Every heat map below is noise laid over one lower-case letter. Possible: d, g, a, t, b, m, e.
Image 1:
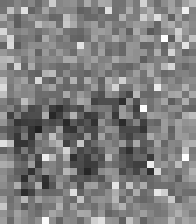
dark m
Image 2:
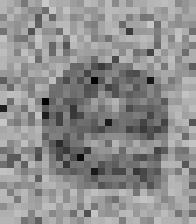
dark e
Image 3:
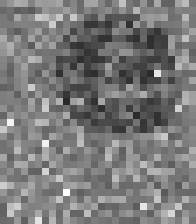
dark e
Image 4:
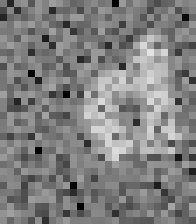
light d
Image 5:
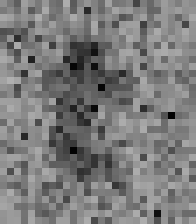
dark t
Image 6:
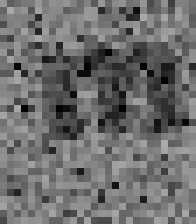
dark m
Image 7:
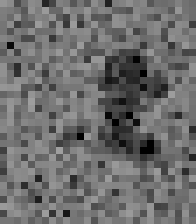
dark t
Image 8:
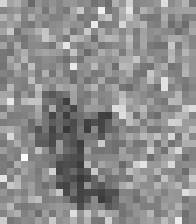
dark t
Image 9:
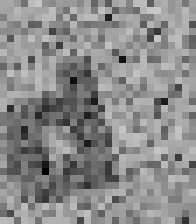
dark d
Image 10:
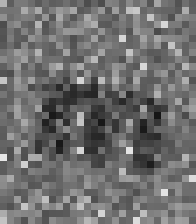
dark m
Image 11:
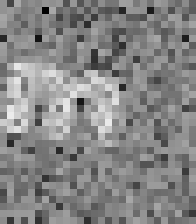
light m
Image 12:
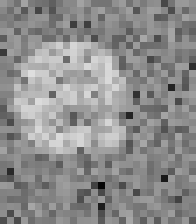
light e
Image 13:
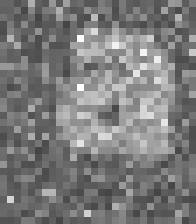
light a
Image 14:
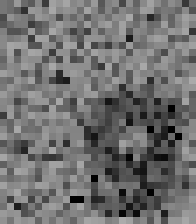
dark g
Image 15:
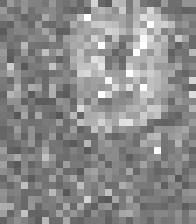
light g
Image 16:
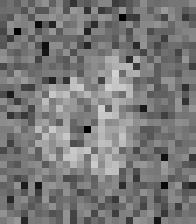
light d
